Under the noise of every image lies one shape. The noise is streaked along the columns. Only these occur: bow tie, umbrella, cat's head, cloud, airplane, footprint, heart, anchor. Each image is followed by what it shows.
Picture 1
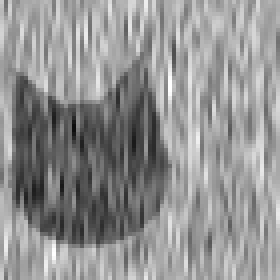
cat's head
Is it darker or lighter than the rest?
darker
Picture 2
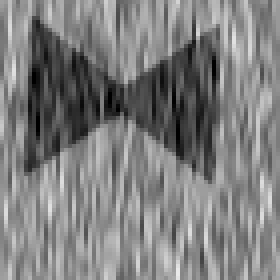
bow tie
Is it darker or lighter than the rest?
darker
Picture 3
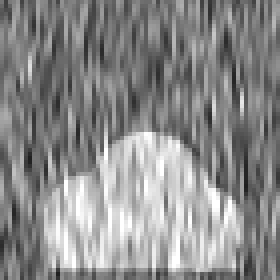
cloud
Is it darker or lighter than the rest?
lighter
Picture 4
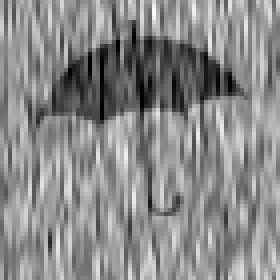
umbrella
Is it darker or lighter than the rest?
darker
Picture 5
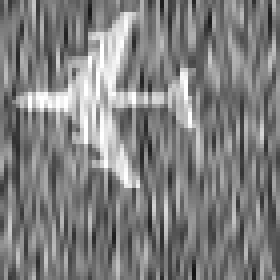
airplane
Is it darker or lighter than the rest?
lighter
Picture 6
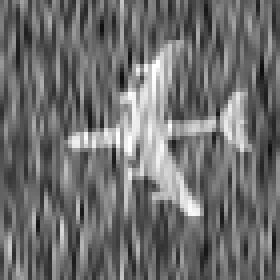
airplane
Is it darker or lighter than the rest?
lighter
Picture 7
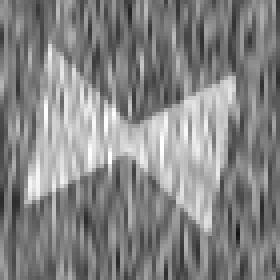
bow tie
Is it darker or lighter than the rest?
lighter
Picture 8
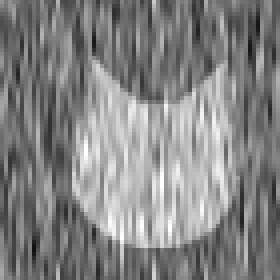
cat's head
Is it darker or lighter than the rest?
lighter
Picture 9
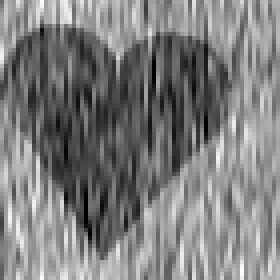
heart
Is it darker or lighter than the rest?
darker
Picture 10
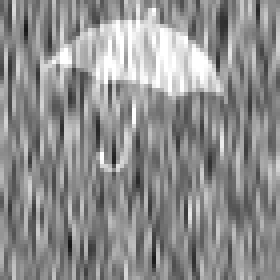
umbrella
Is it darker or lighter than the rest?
lighter
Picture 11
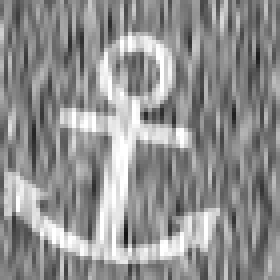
anchor
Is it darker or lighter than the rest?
lighter
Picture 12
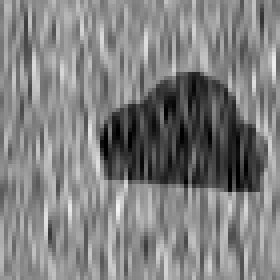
cloud
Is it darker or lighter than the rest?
darker
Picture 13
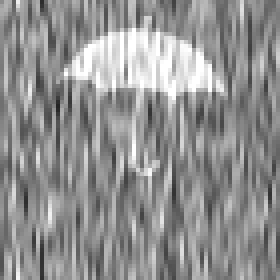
umbrella
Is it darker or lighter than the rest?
lighter
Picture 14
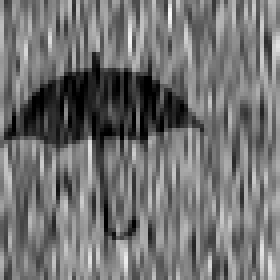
umbrella
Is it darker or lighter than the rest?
darker
